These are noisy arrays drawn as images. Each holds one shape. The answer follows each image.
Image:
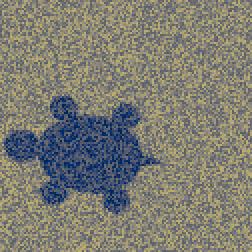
dark turtle
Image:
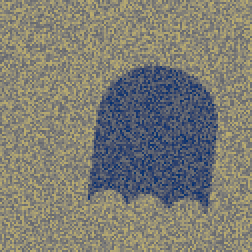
dark ghost
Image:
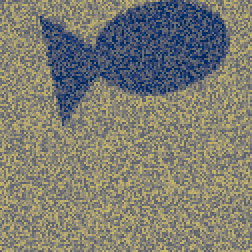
dark fish
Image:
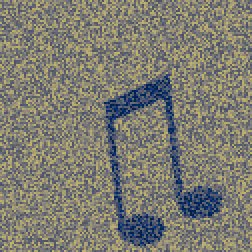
dark pair of musical notes
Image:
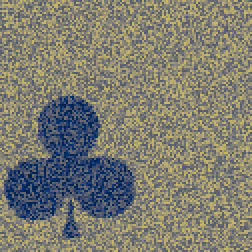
dark club
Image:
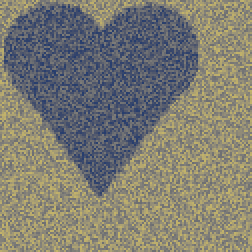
dark heart
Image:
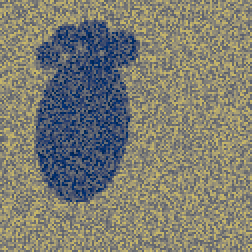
dark footprint
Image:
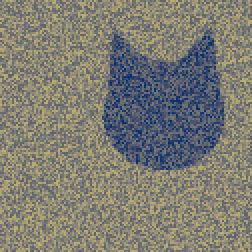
dark cat's head
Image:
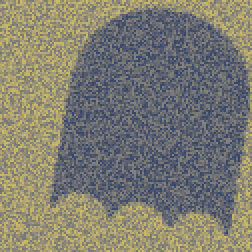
dark ghost
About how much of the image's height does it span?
nearly all
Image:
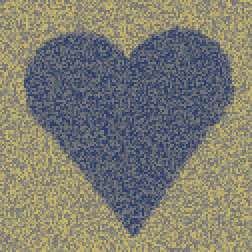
dark heart
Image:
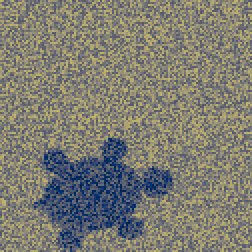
dark turtle
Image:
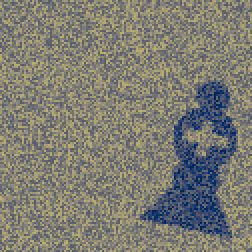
dark chess bishop
